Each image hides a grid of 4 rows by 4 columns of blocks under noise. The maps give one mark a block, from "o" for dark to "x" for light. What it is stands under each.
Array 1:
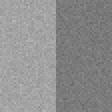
x x o o
x x o o
x x o o
x x o o
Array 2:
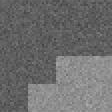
o o o o
o o o o
o o x x
o x x x
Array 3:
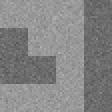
x x x o
o x x o
o o x o
x x x o
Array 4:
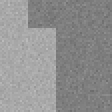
x o o o
x x o o
x x o o
x x o o
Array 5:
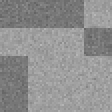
o o o x
x x x o
o x x x
o x x x
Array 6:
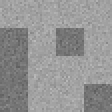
x x x x
o x o x
o x x x
o x x o
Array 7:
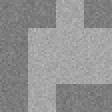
o o x o
o x x x
o x x x
o x o o
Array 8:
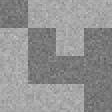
o x x x
x o x o
x o o o
x x x o
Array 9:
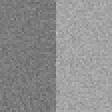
o o x x
o o x x
o o x x
o o x x
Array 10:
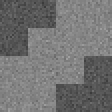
o o x x
o x x x
x x x o
x x o o
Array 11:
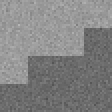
x x x x
x x x o
x o o o
o o o o
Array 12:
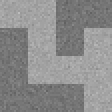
x x o o
o x o x
o x x x
o o o x
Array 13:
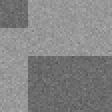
o x x x
x x x x
x o o o
x o o o
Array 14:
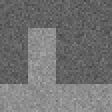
o o o o
o x o o
o x o o
x x x x
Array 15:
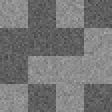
x o x o
o o o x
o x x x
x o x o
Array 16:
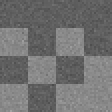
o o o o
x o x o
o x o x
x o x x
